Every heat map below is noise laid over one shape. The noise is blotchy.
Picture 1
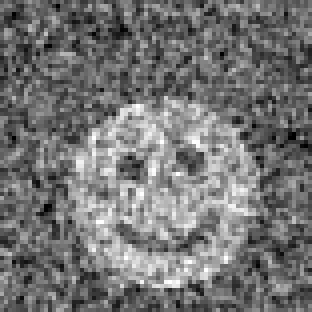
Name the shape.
smiling face
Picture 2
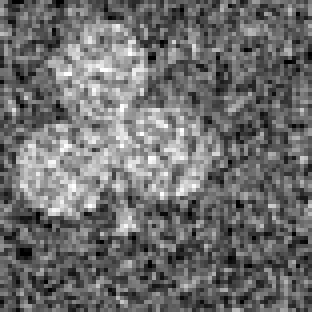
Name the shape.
club
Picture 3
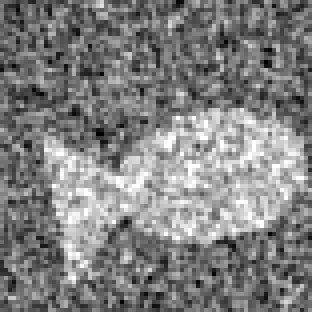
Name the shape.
fish
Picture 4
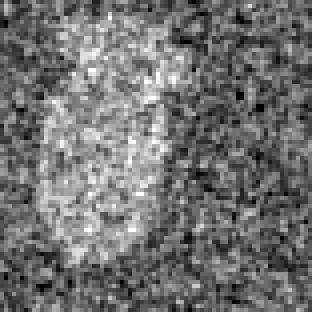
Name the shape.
footprint
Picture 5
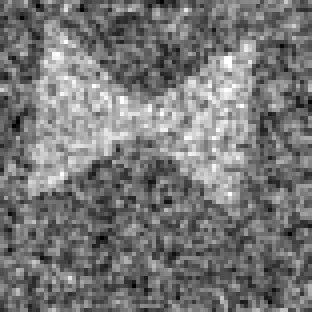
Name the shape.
bow tie
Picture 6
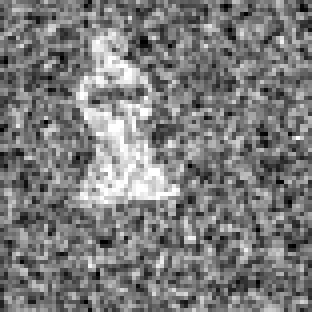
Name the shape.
chess bishop
